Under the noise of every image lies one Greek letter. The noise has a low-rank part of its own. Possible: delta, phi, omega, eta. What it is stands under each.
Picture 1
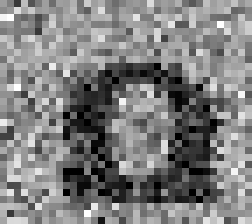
omega
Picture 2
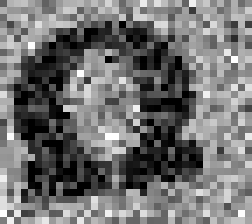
omega
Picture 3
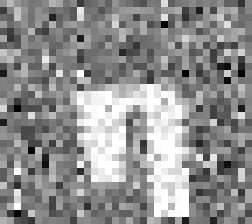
eta
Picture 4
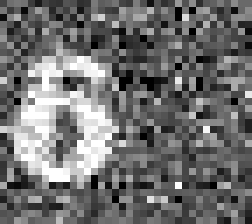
delta
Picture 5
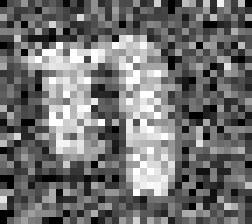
eta
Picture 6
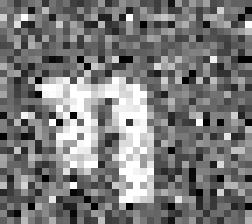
eta
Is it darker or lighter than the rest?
lighter
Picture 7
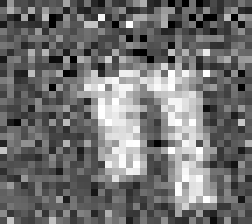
eta
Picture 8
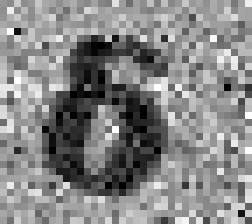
delta
